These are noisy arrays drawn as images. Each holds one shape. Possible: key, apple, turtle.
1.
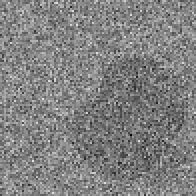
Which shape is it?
apple
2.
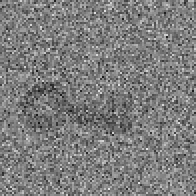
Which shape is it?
key
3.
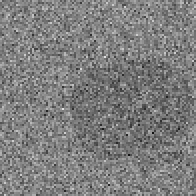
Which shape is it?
apple
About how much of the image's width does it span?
two thirds
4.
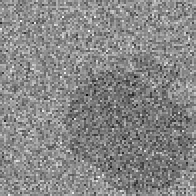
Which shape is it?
apple
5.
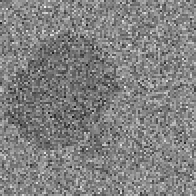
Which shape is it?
apple
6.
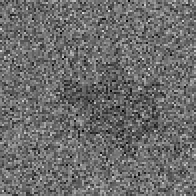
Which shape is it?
turtle
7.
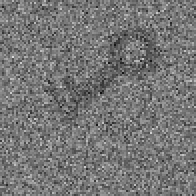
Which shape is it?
key
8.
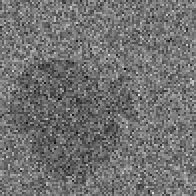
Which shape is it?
apple
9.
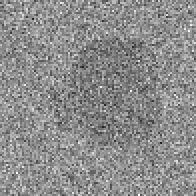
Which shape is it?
apple
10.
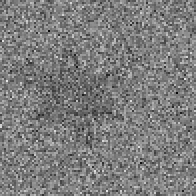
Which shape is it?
turtle
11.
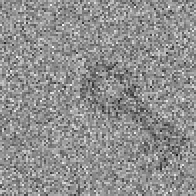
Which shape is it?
key
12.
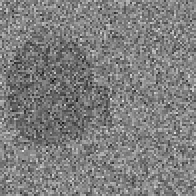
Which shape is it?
apple
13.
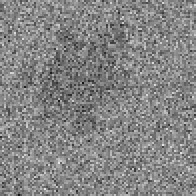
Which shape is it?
turtle
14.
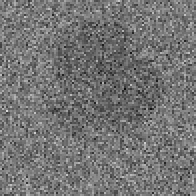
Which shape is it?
apple
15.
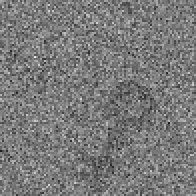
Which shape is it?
key
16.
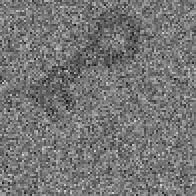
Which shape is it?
key
